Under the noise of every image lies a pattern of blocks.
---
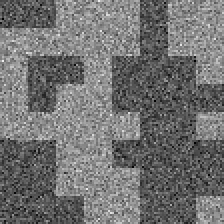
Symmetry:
no symmetry
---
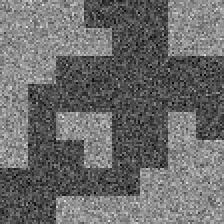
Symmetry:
mirrored about the diagonal from the bottom left
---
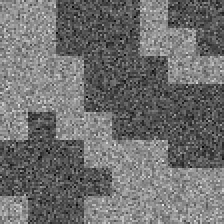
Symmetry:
mirrored about the diagonal from the bottom left
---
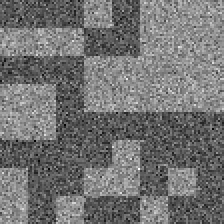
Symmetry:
no symmetry
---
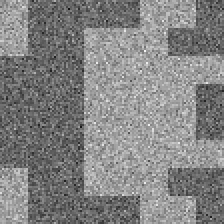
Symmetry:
top and bottom mirror each other
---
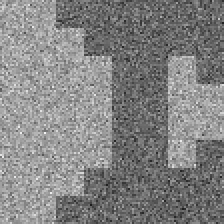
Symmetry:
top and bottom mirror each other
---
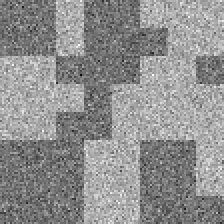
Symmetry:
no symmetry
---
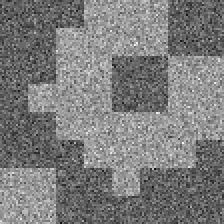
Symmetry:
mirrored about the diagonal from the bottom left
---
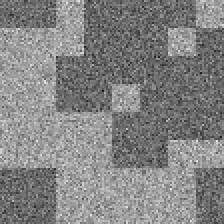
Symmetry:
mirrored about the diagonal from the bottom left
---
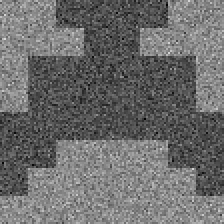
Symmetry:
left and right mirror each other
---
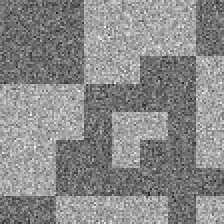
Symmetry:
mirrored about the diagonal from the top left
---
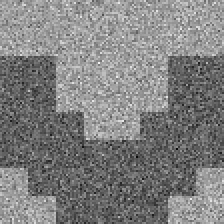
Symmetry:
left and right mirror each other
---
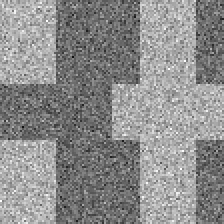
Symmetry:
top and bottom mirror each other
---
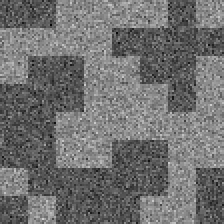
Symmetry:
mirrored about the diagonal from the bottom left
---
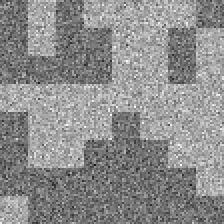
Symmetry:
no symmetry
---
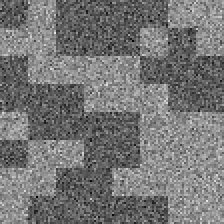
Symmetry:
no symmetry
